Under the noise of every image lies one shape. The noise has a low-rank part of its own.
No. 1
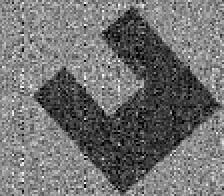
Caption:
dark square with a notch
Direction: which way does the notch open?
up and left
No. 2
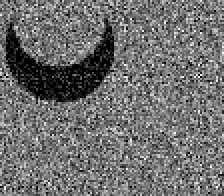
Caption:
dark crescent
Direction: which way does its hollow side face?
up
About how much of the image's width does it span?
half
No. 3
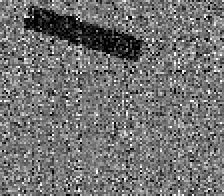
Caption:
dark bar
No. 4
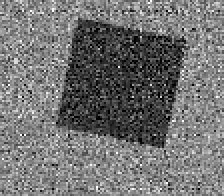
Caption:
dark square
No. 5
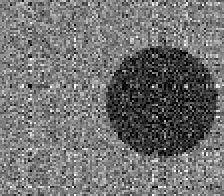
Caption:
dark disc
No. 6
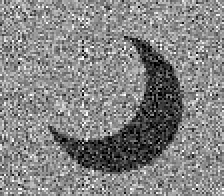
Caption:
dark crescent
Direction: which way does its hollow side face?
up and left
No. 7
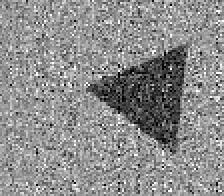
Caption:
dark triangle
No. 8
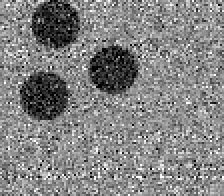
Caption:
dark three dots
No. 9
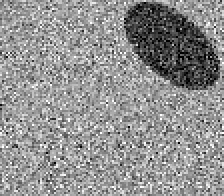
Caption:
dark ellipse, top right
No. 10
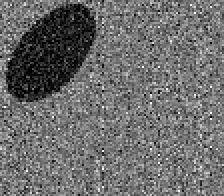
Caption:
dark ellipse
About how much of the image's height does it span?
half
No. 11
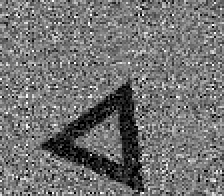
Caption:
dark triangle frame
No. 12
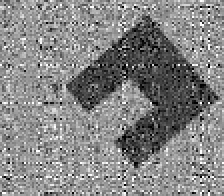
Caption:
dark square with a notch
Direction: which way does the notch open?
down and left
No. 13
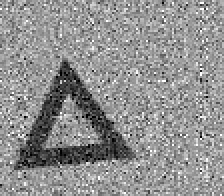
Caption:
dark triangle frame
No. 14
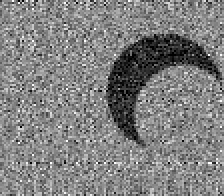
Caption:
dark crescent
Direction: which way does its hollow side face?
down and right
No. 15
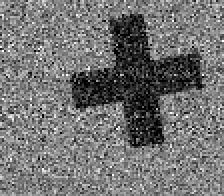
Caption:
dark cross
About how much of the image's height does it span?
two thirds
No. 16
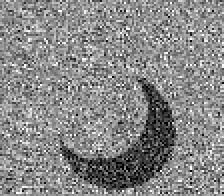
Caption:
dark crescent
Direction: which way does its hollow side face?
up and left
